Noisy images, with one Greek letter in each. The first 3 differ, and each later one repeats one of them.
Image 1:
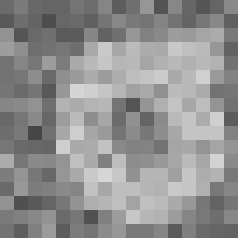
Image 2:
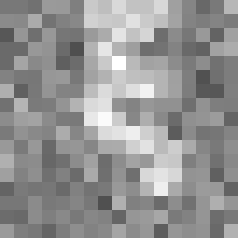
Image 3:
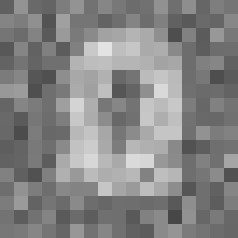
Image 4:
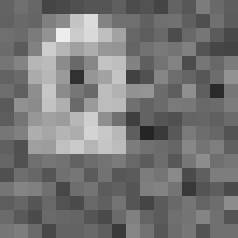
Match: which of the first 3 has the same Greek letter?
3
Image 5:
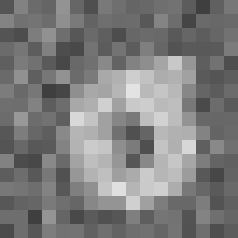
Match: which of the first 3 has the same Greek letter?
1
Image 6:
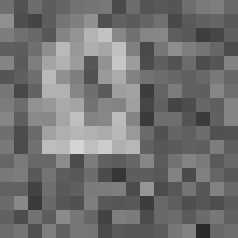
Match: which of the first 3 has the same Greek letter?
3
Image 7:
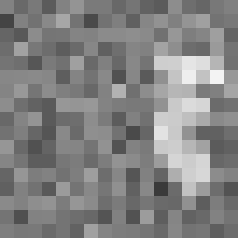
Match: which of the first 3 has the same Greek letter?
2
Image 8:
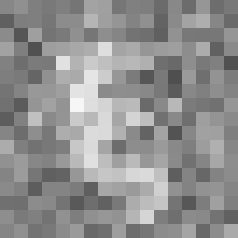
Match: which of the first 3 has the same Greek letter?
2
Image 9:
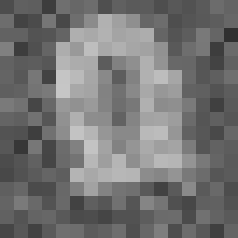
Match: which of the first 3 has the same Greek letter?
3
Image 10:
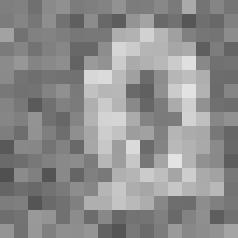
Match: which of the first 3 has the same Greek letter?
3
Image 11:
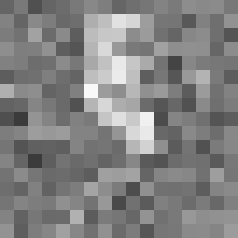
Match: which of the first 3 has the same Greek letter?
2
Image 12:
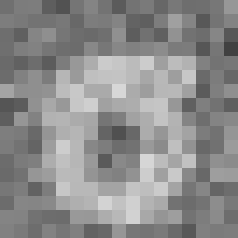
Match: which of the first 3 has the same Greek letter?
1
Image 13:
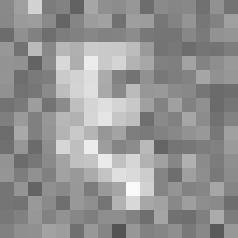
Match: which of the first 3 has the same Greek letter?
2
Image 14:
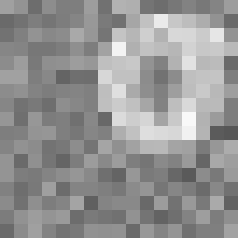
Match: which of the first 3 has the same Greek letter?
1
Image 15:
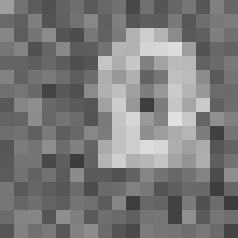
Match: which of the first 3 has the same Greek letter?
3
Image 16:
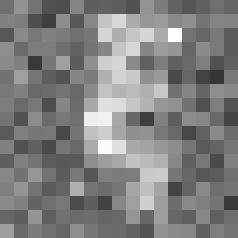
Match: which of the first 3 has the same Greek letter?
2
